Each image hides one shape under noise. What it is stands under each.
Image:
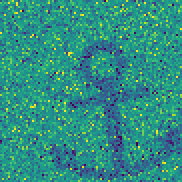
anchor
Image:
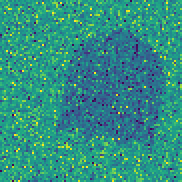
ghost
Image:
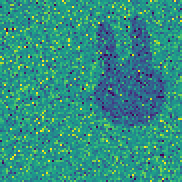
rabbit's head
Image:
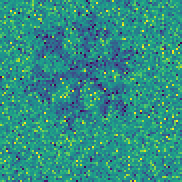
snowflake
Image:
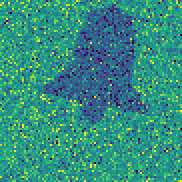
bell
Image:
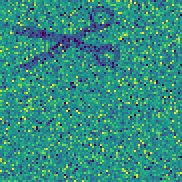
pair of scissors
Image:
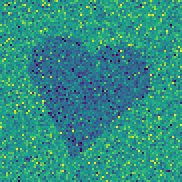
heart
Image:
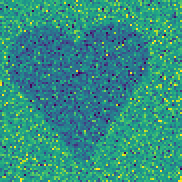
heart
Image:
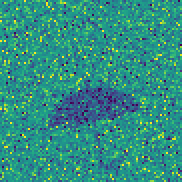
umbrella
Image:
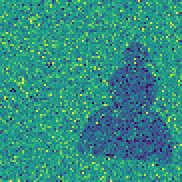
chess pawn
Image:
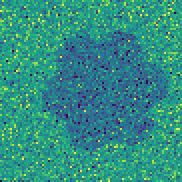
flower
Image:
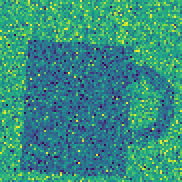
cup
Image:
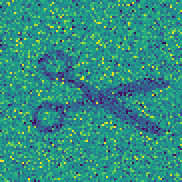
pair of scissors
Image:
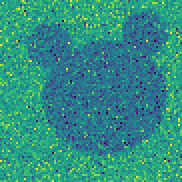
bear's head
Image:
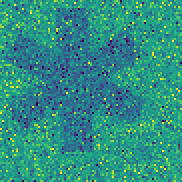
asterisk
